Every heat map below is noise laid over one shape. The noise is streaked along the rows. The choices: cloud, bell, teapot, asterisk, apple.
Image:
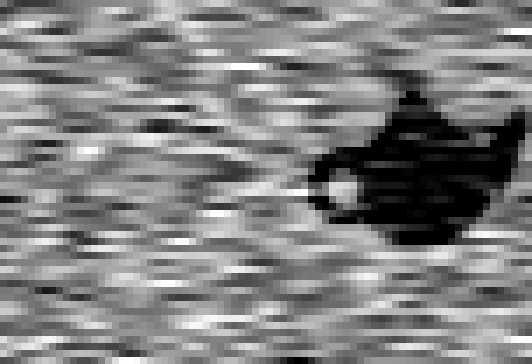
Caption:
dark teapot, middle right
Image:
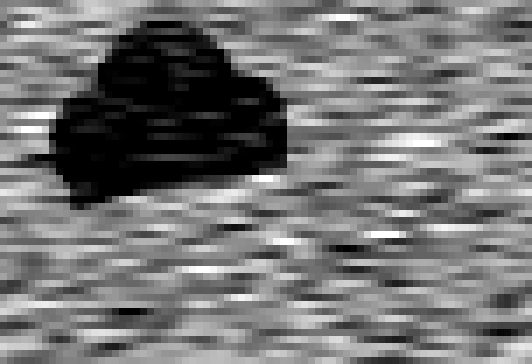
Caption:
dark cloud
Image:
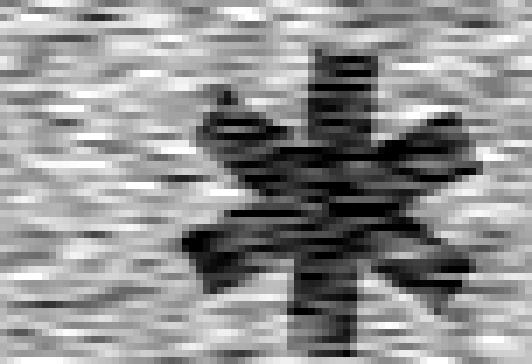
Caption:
dark asterisk
